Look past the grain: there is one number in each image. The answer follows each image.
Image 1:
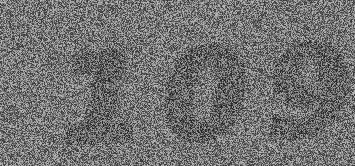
109
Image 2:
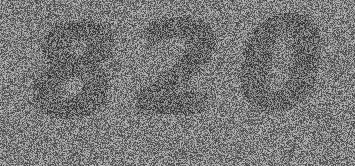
820
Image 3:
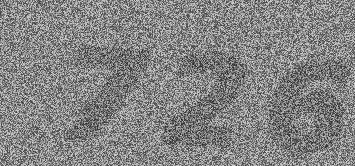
726
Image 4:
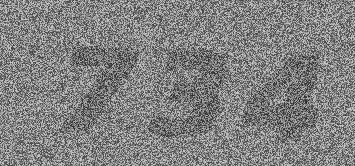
734
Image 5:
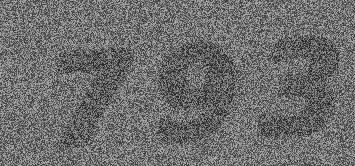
793
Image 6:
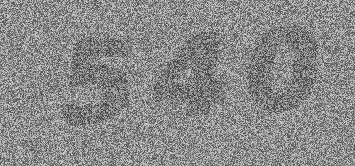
540
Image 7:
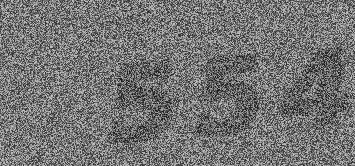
554
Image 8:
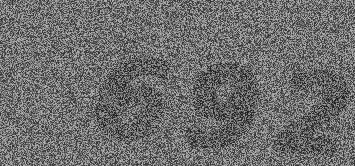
692
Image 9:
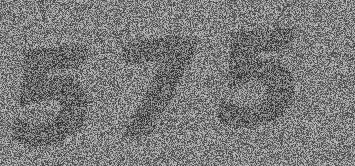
575
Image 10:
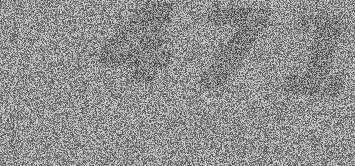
471
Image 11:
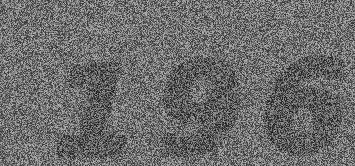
196
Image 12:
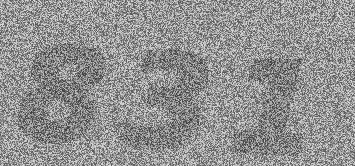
831
